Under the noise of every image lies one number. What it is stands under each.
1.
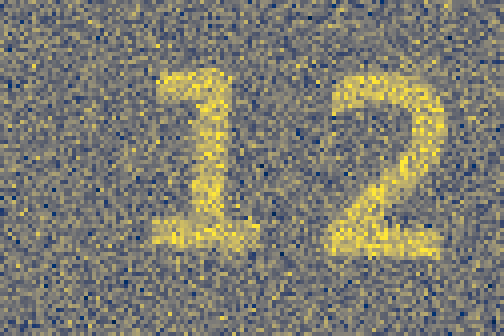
12
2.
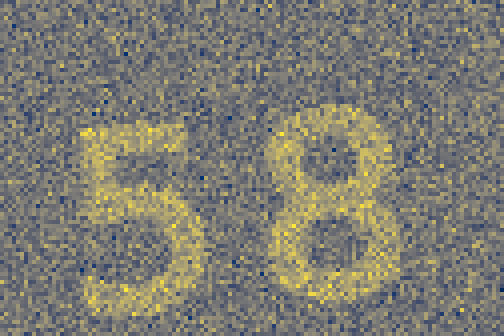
58
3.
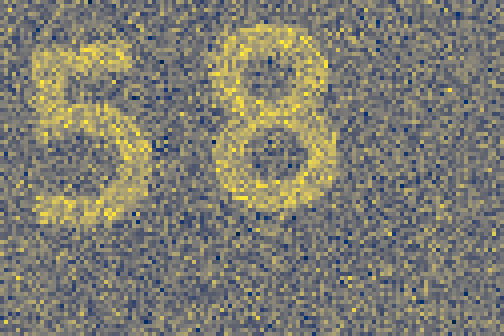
58
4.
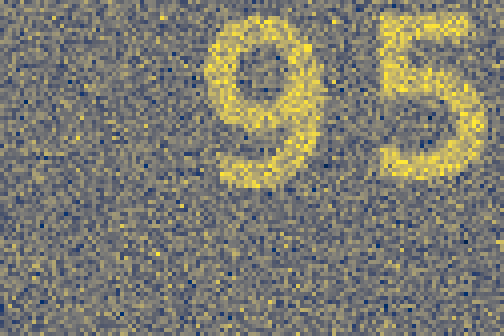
95
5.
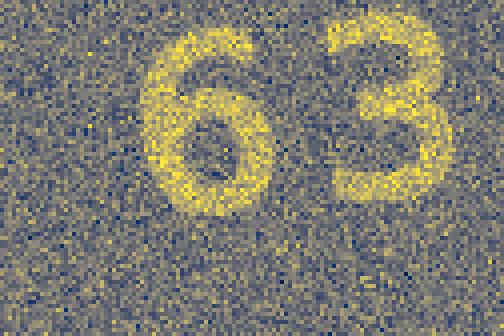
63
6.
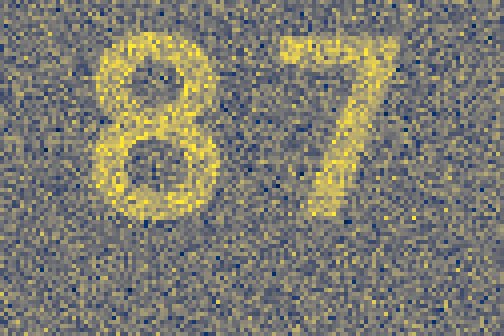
87
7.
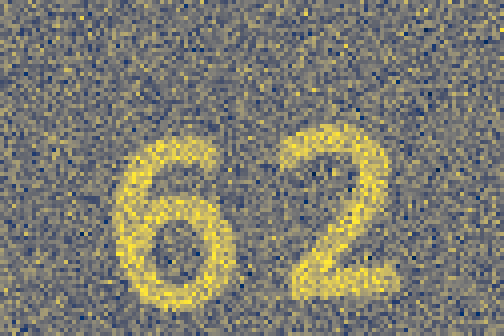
62
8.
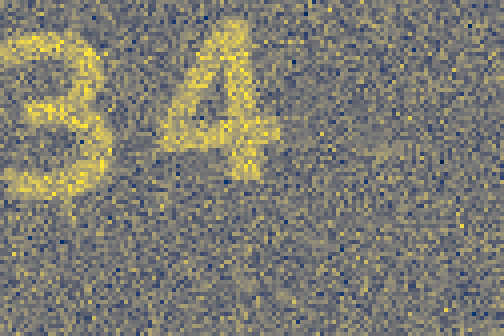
34
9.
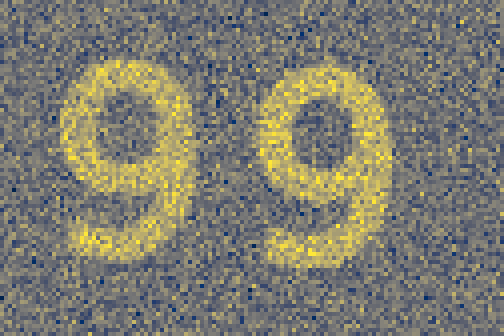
99
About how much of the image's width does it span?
two thirds
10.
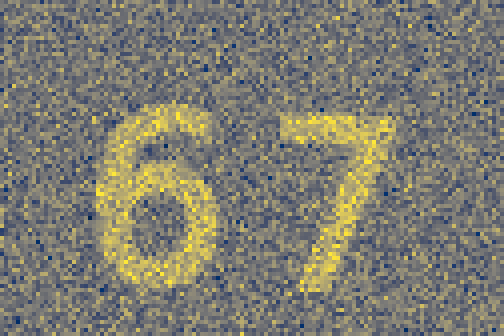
67
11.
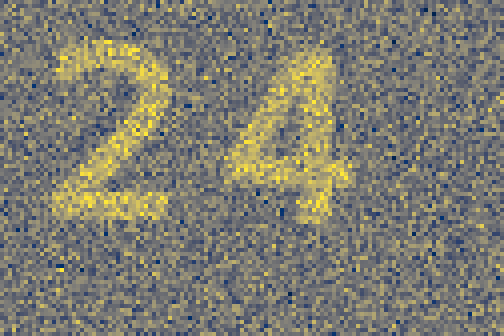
24
